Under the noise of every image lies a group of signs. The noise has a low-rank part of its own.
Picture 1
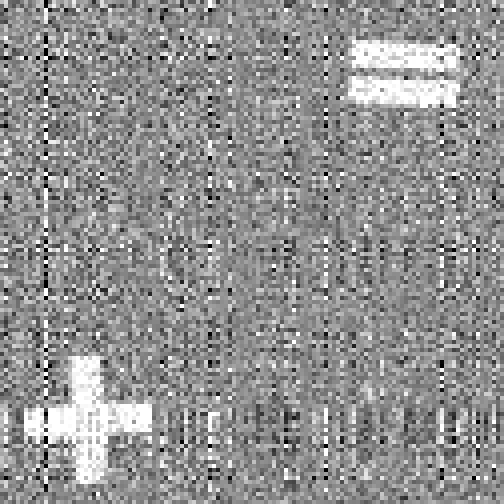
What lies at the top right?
equals sign
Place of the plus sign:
bottom left
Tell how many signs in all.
2
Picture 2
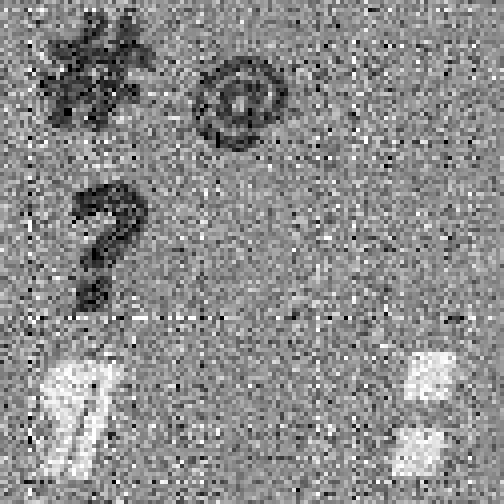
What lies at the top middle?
at sign
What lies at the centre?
nothing
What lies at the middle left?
question mark
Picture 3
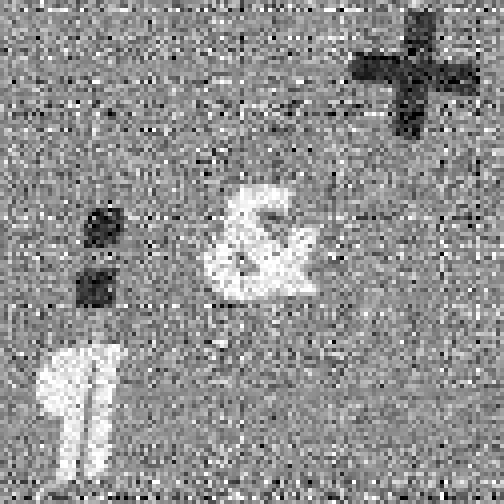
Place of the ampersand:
centre
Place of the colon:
middle left
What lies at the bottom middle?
nothing
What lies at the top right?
plus sign
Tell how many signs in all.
4
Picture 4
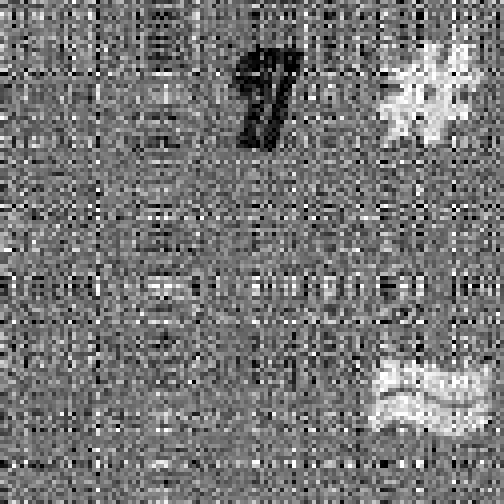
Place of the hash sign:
top right
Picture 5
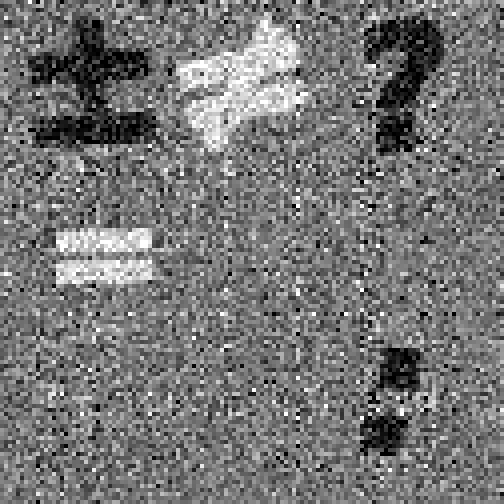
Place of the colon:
bottom right
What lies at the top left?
plus-minus sign
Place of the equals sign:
middle left
